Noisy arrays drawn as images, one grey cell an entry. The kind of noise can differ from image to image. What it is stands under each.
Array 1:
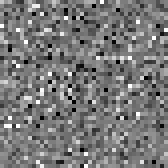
heavy tails
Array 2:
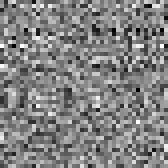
low rank plus noise
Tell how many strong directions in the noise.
three or four
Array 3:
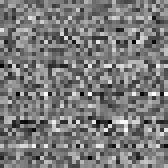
rows of uneven size
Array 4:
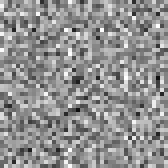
low rank plus noise
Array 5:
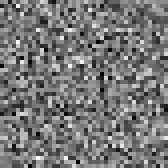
independent entries
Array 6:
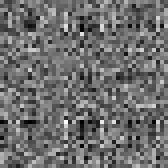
low rank plus noise
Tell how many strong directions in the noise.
one
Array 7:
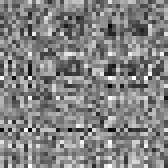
low rank plus noise
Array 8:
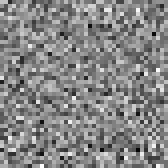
low rank plus noise
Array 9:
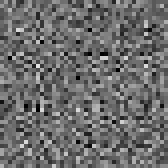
low rank plus noise
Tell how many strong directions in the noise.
two
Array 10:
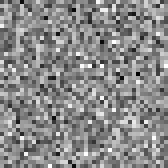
independent entries
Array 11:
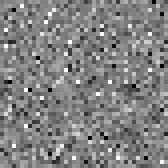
heavy tails
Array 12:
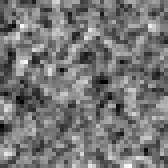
blotchy
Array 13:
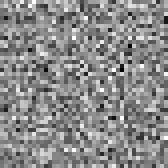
low rank plus noise
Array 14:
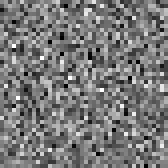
independent entries
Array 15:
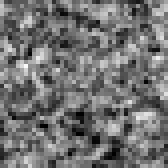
blotchy
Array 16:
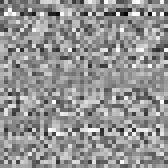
rows of uneven size
